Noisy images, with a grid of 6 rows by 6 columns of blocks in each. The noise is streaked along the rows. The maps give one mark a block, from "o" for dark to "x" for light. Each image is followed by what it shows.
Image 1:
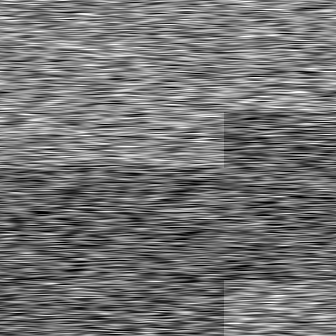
xxxxxx
xxxxxx
xxxxoo
oooooo
oooooo
ooooxx
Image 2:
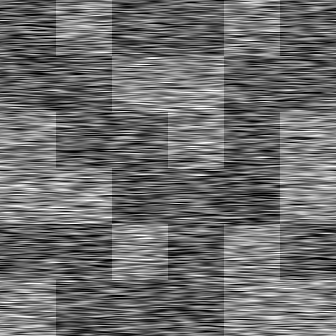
oxooxo
ooxxoo
xooxox
xxooox
ooxoxo
xoooxx
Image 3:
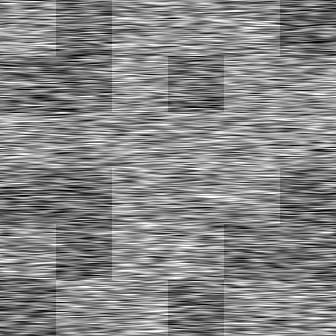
xoxxxo
ooxoxx
xxxxxx
ooxxxo
xoxxoo
oxxoxx
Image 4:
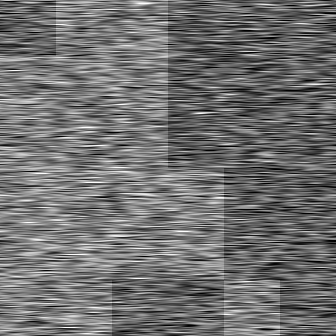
oxxooo
xxxooo
xxxooo
xxxxoo
xxxxoo
xxooxo
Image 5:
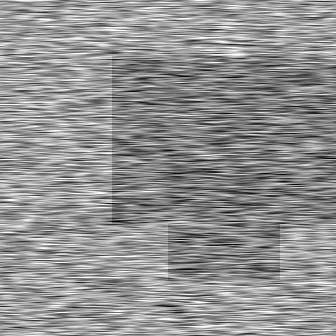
xxxxxx
xxoooo
xxoooo
xxoooo
xxxoox
xxxxxx
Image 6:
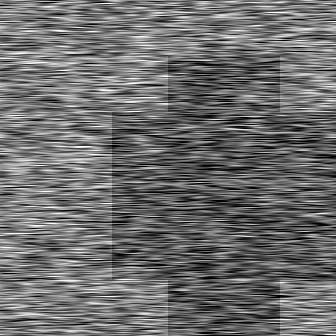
xxxxxx
xxxoox
xxoooo
xxoooo
xxoooo
xxxoox
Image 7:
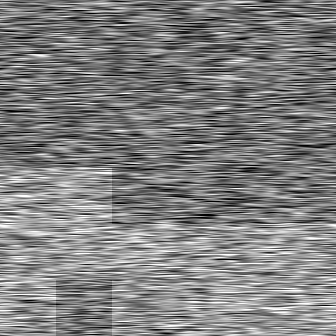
oooooo
oooooo
oooooo
xxoooo
xxxxxx
xoxxxx
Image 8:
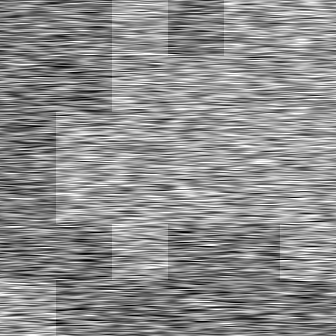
ooxoxx
ooxxxx
oxxxxx
oxxxxx
ooxoox
xooooo
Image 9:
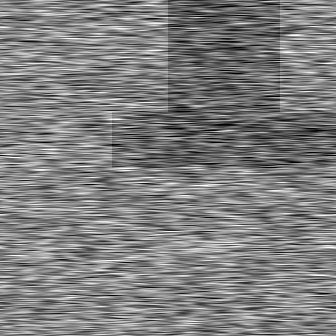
xxxoox
xxxoox
xxoooo
xxxxxx
xxxxxx
xxxxxx
